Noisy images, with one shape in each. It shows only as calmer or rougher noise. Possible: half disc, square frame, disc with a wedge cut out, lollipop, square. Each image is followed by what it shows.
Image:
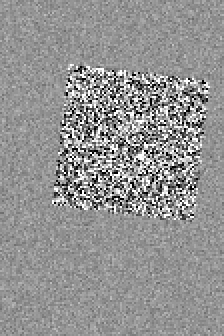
rough square
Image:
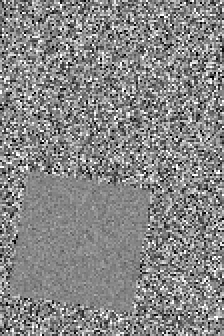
calm square
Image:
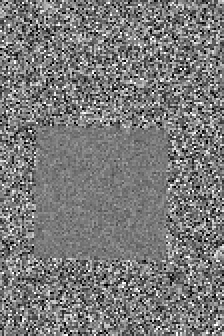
calm square
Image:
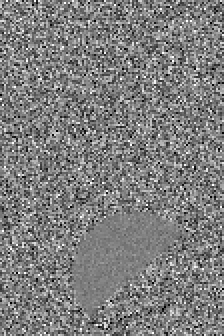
calm half disc
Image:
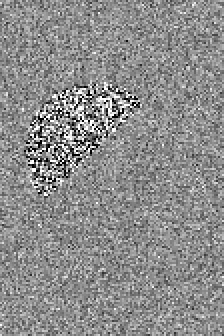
rough half disc
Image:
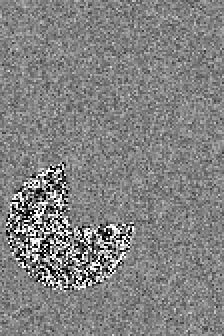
rough disc with a wedge cut out
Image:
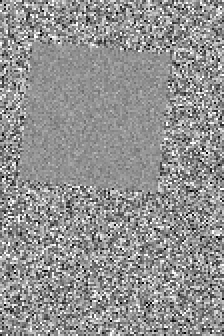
calm square
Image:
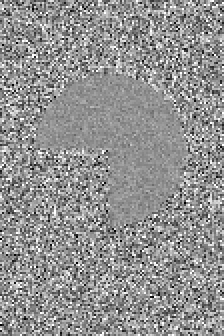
calm disc with a wedge cut out
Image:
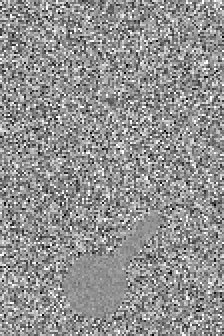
calm lollipop, bottom middle
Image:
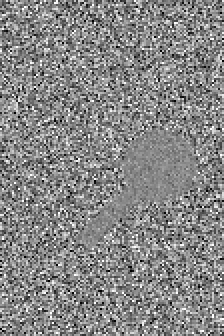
calm lollipop
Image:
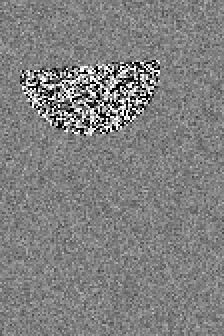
rough half disc
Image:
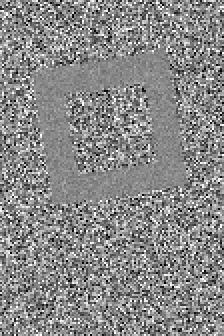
calm square frame
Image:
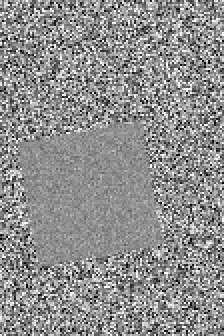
calm square
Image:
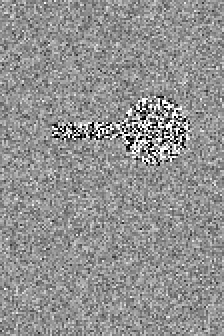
rough lollipop
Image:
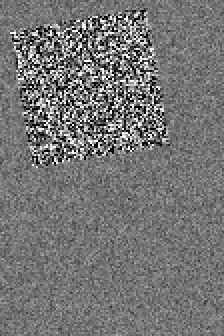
rough square
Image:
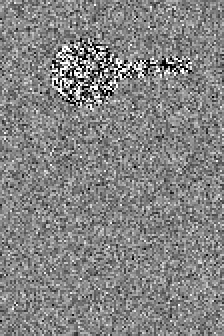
rough lollipop
